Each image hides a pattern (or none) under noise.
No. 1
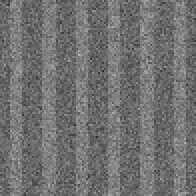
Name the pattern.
vertical stripes
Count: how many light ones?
6
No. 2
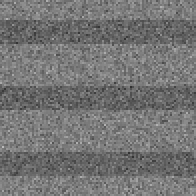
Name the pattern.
horizontal stripes
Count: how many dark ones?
3
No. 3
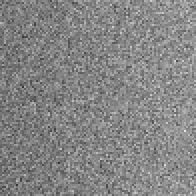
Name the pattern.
a smooth slope
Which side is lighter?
right
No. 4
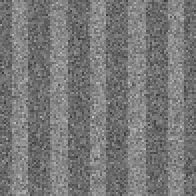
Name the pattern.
vertical stripes
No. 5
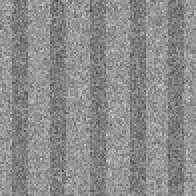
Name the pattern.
vertical stripes
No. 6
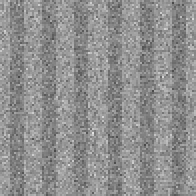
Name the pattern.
vertical stripes
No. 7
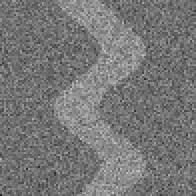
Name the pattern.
a wavy band
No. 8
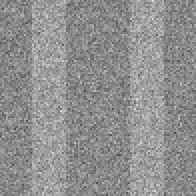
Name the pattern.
vertical stripes
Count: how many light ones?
2
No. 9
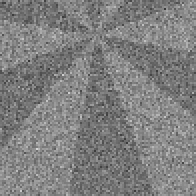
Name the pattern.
spokes from one point
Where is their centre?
top middle
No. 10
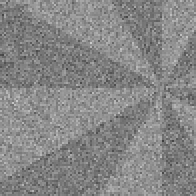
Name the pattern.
spokes from one point
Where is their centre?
middle right
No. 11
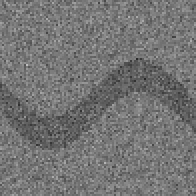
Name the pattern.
a wavy band
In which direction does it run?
left to right
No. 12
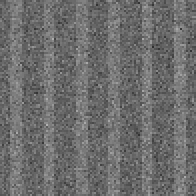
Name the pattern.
vertical stripes
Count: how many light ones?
6
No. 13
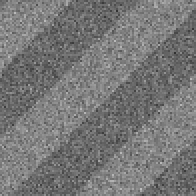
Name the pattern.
diagonal stripes
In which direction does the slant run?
bottom left to top right
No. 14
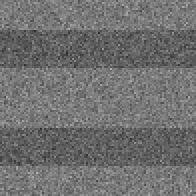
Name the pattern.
horizontal stripes
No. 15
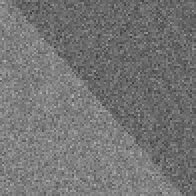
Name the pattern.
a sharp edge
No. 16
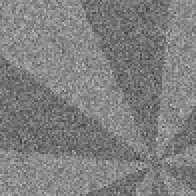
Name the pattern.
spokes from one point
